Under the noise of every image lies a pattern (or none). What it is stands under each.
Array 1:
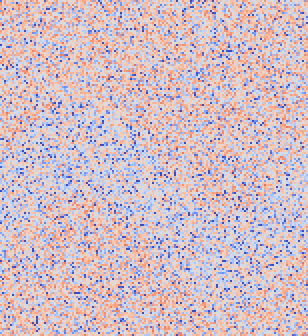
a wavy band
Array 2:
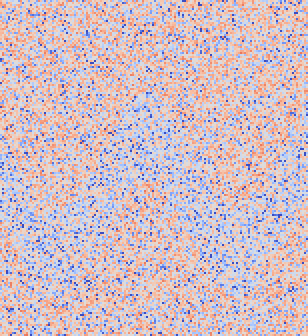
a wavy band
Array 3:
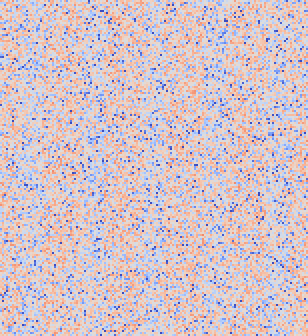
vertical stripes
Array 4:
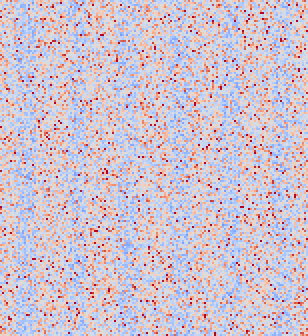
vertical stripes
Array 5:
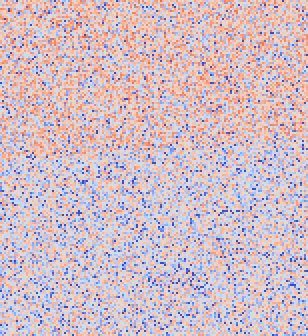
a sharp edge
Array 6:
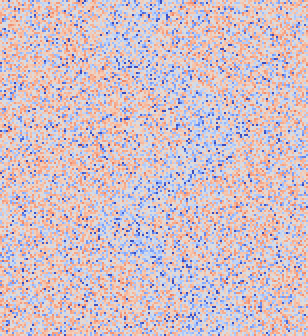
a wavy band
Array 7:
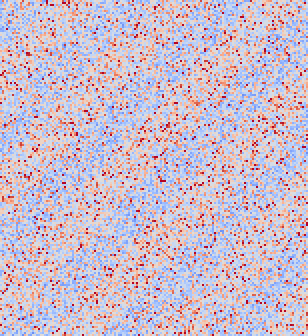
diagonal stripes
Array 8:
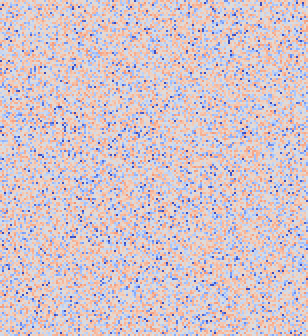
only noise
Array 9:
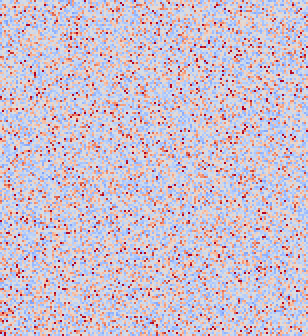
only noise
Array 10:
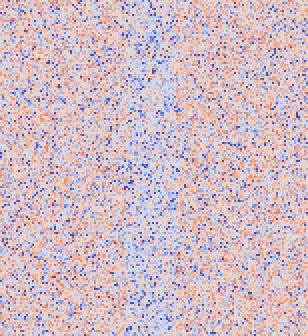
one vertical stripe
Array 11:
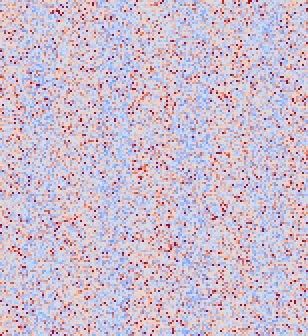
vertical stripes
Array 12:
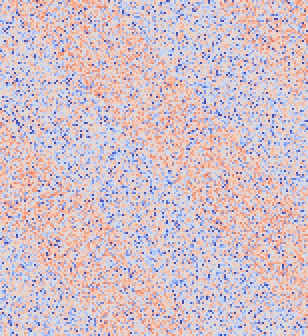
diagonal stripes
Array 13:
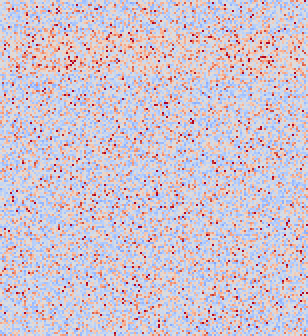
one horizontal stripe
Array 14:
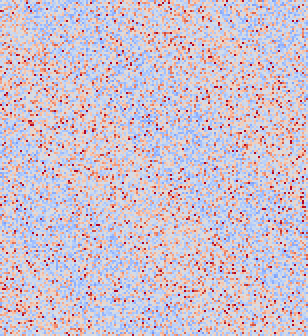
diagonal stripes
